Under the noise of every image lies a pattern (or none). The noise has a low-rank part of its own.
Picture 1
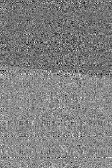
a sharp edge
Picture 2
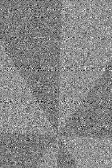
spokes from one point
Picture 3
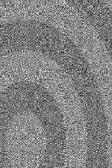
rings round one point
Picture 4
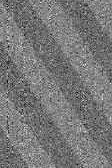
diagonal stripes
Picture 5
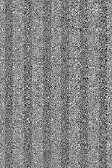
vertical stripes
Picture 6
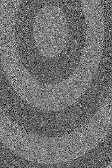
rings round one point
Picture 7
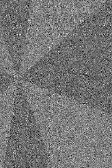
spokes from one point
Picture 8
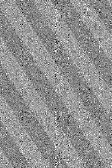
diagonal stripes
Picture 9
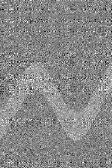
a wavy band
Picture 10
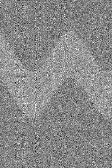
a wavy band
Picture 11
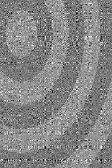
rings round one point
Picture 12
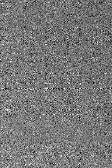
a smooth slope
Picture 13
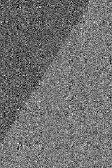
a sharp edge
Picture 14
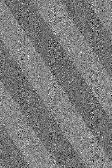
diagonal stripes
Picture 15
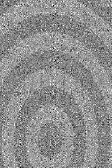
rings round one point
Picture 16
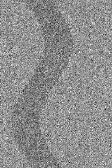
a wavy band
